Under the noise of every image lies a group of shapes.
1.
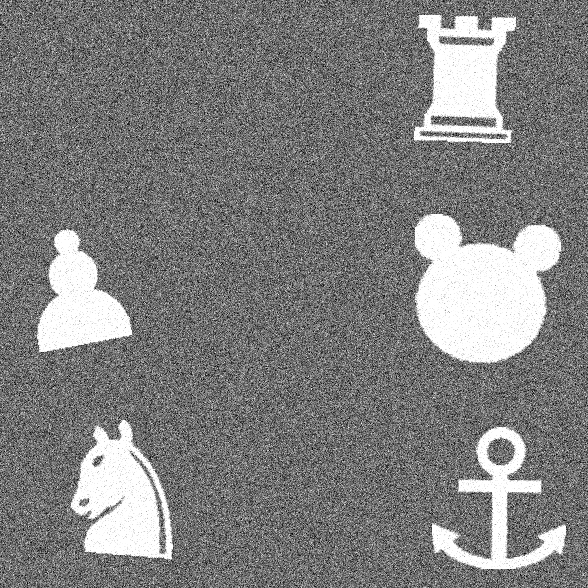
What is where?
top right: chess rook; middle left: chess pawn; middle right: bear's head; bottom left: chess knight; bottom right: anchor
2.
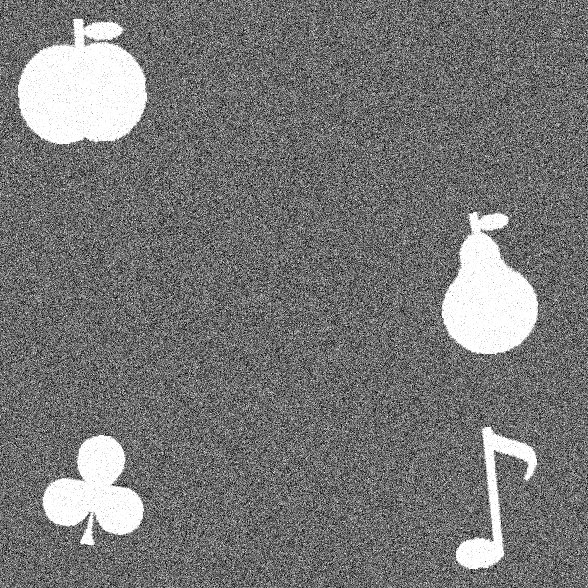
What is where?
top left: apple; middle right: pear; bottom left: club; bottom right: musical note
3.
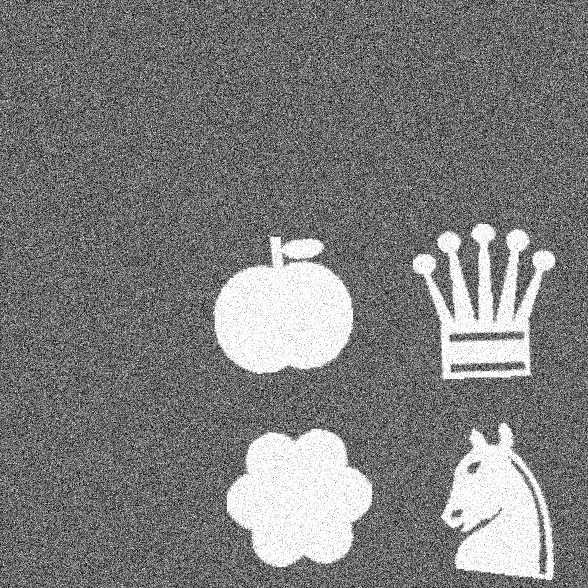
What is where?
centre: apple; middle right: chess queen; bottom middle: flower; bottom right: chess knight
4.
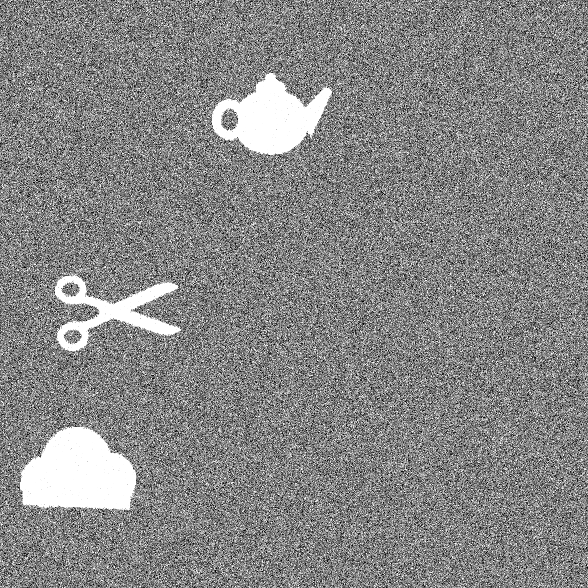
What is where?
top middle: teapot; middle left: pair of scissors; bottom left: cloud
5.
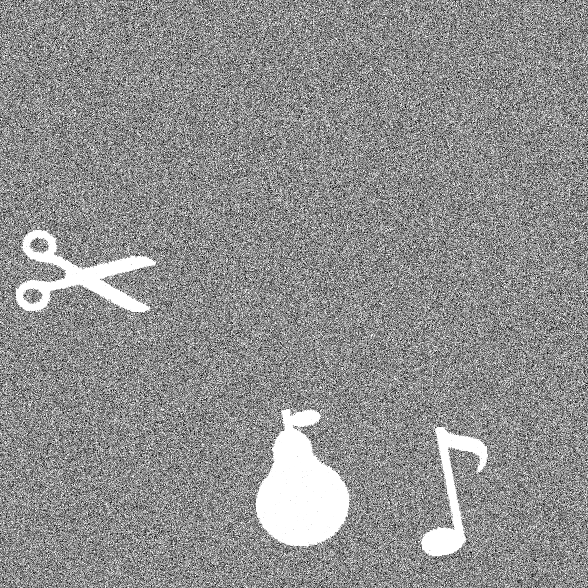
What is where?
middle left: pair of scissors; bottom middle: pear; bottom right: musical note
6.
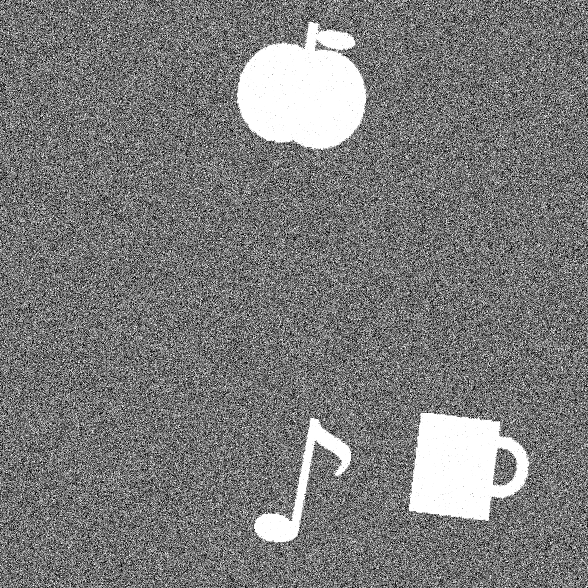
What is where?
top middle: apple; bottom middle: musical note; bottom right: cup
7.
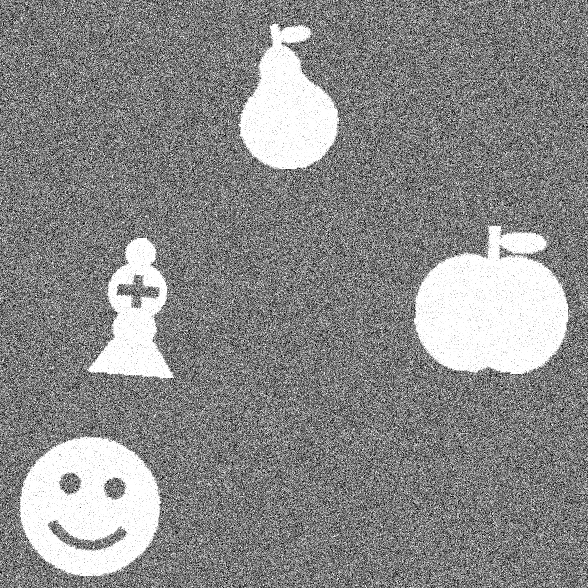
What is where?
top middle: pear; middle left: chess bishop; middle right: apple; bottom left: smiling face
